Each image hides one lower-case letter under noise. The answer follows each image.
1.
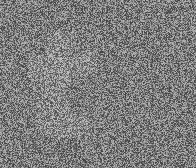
t
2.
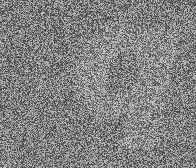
q
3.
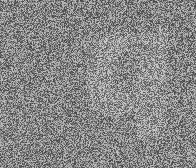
q
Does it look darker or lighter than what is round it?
lighter
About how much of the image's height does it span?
two thirds
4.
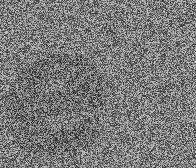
e
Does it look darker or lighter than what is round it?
darker
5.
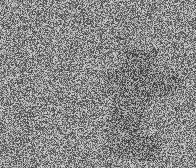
t
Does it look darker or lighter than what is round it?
darker
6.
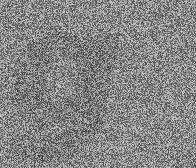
g
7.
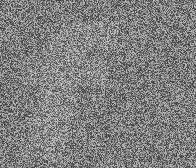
f
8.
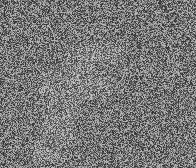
f
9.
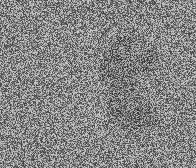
t
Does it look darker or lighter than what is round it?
darker
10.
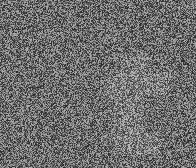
t
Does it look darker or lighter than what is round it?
lighter
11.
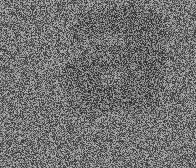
a
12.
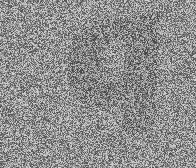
q
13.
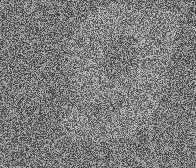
g
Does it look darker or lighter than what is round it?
lighter
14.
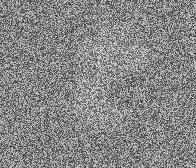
t
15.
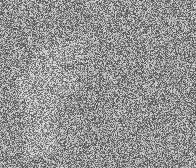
f
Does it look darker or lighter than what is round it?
lighter
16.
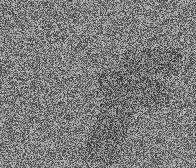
f
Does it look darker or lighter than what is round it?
darker
